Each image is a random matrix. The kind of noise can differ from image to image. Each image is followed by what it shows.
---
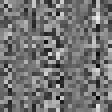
columns of uneven size
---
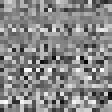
rows of uneven size
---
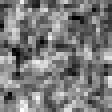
blotchy
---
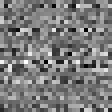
rows of uneven size
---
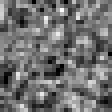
blotchy
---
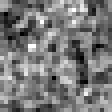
blotchy
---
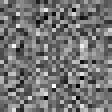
low rank plus noise
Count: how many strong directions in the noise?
three or four
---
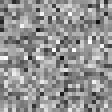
low rank plus noise
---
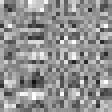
low rank plus noise
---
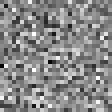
independent entries
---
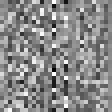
columns of uneven size
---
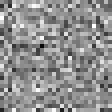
low rank plus noise
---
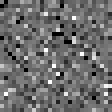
heavy tails
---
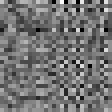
low rank plus noise
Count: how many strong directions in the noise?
one
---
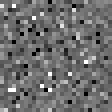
heavy tails
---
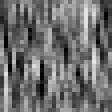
streaked along the columns
